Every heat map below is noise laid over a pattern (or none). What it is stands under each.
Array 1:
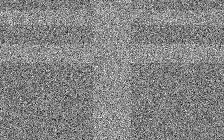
bands of rows crossing bands of columns
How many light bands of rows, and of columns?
2 and 1
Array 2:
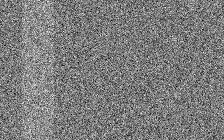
one band of columns
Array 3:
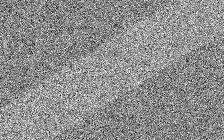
a diagonal band
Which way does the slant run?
bottom left to top right
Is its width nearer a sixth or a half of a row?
a half
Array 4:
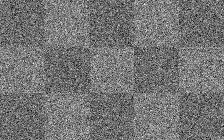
a checkerboard
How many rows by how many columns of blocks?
3 by 5
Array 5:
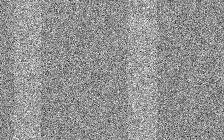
bands of columns
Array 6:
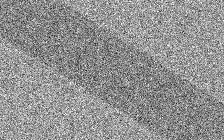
a diagonal band
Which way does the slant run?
top left to bottom right
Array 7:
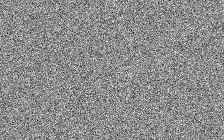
only noise
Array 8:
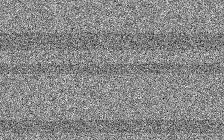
bands of rows
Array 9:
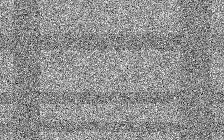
bands of rows crossing bands of columns
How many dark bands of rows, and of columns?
3 and 2
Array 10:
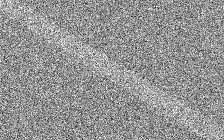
a diagonal band
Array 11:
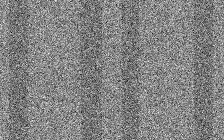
bands of columns
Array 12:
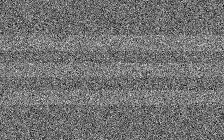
bands of rows
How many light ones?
3
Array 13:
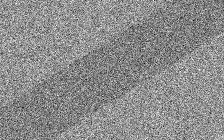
a diagonal band
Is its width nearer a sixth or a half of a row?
a half
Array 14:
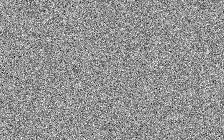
only noise
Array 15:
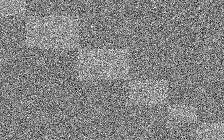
blocks along the diagonal
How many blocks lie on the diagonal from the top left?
6
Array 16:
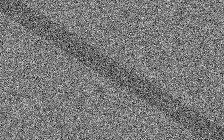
a diagonal band
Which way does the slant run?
top left to bottom right
